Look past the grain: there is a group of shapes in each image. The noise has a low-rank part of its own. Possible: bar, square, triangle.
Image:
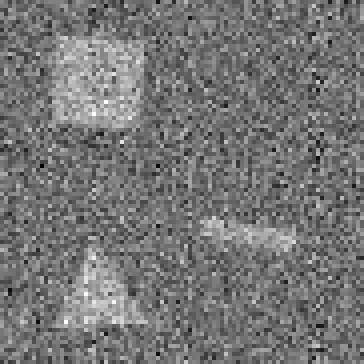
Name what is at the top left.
square
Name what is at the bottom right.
bar
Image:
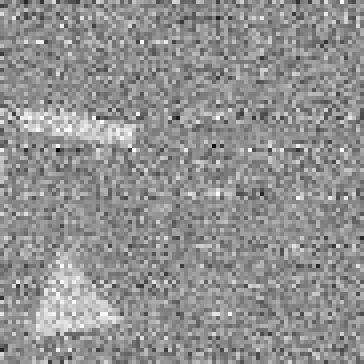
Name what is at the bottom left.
triangle
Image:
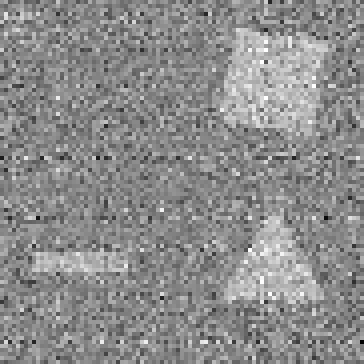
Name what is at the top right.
square
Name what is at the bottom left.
bar
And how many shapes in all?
3
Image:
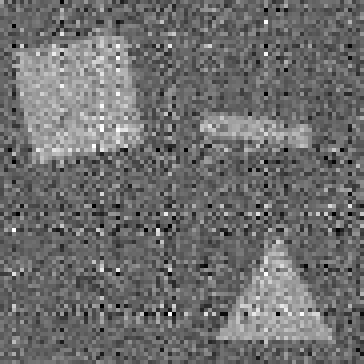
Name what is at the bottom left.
nothing
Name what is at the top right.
bar
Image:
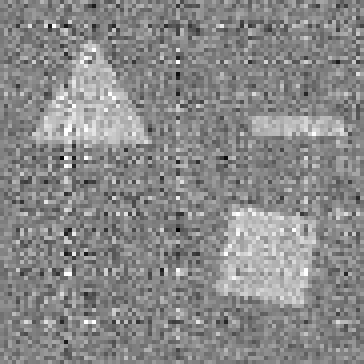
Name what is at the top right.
bar
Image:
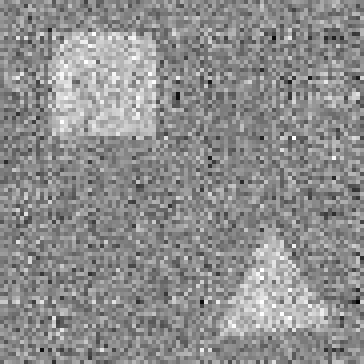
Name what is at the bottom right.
triangle
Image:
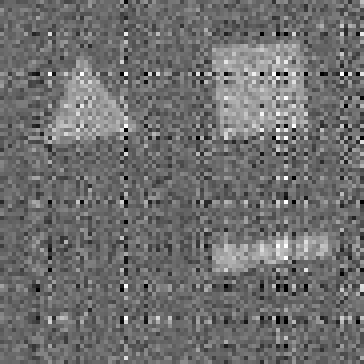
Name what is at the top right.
square
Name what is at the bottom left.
nothing
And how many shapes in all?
3
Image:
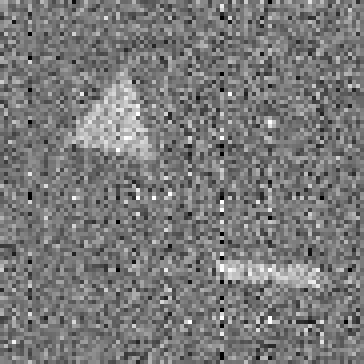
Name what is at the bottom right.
bar
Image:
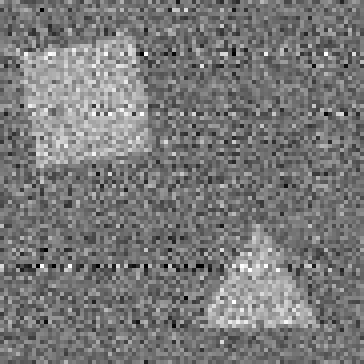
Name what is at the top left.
square
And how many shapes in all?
2
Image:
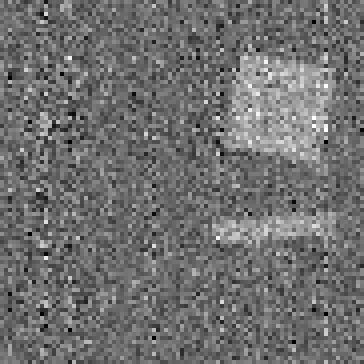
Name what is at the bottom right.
bar
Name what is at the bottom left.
nothing
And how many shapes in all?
2
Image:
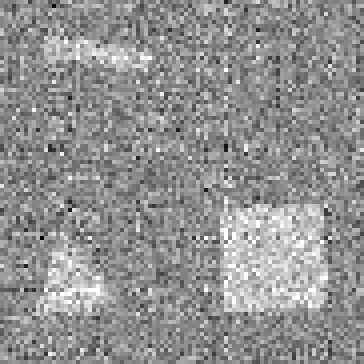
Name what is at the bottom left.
triangle
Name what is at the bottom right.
square
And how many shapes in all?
3
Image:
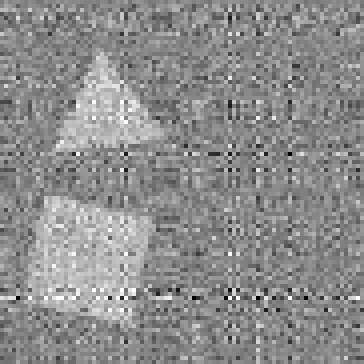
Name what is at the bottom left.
square
